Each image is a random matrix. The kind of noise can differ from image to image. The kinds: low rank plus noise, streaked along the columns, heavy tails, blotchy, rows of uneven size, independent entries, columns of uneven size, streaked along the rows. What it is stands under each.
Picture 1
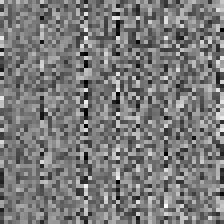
columns of uneven size
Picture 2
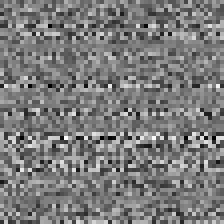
rows of uneven size
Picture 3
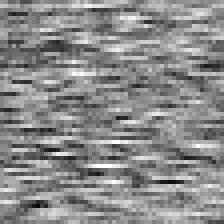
streaked along the rows
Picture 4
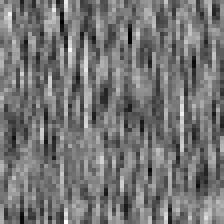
streaked along the columns
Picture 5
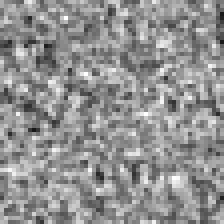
blotchy
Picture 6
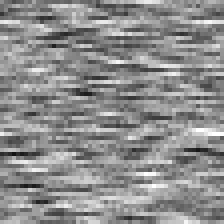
streaked along the rows
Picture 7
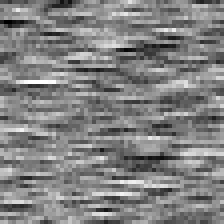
streaked along the rows
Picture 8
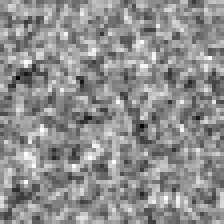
blotchy
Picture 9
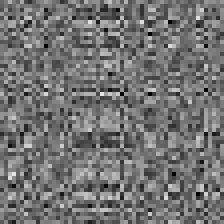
low rank plus noise
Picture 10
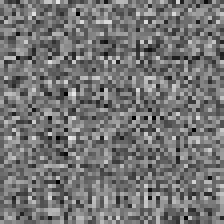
low rank plus noise
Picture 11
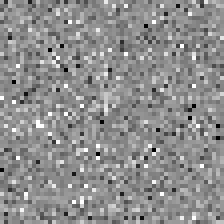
heavy tails
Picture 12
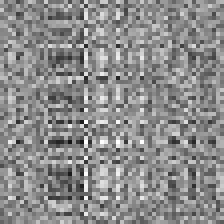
low rank plus noise
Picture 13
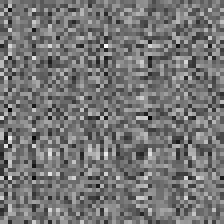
low rank plus noise
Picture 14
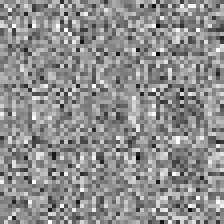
low rank plus noise
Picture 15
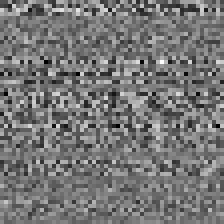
rows of uneven size
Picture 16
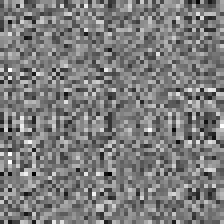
low rank plus noise
